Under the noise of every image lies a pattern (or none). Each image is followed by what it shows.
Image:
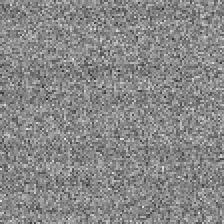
bands of rows
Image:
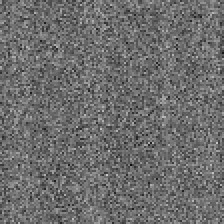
bands of columns
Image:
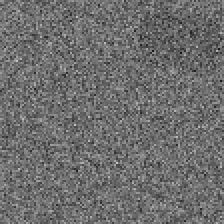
one block
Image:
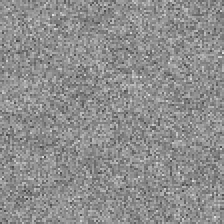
a checkerboard
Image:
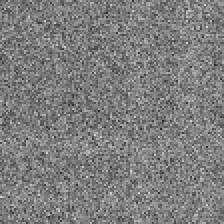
bands of rows crossing bands of columns
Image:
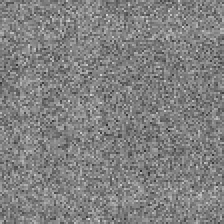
bands of rows crossing bands of columns
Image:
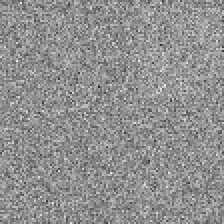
one block
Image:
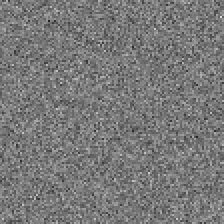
only noise
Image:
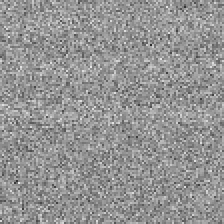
bands of rows
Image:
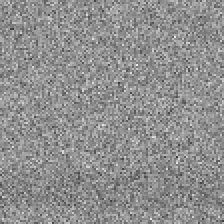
one band of rows
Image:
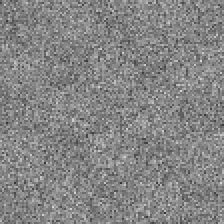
a checkerboard
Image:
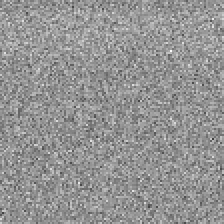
one band of rows
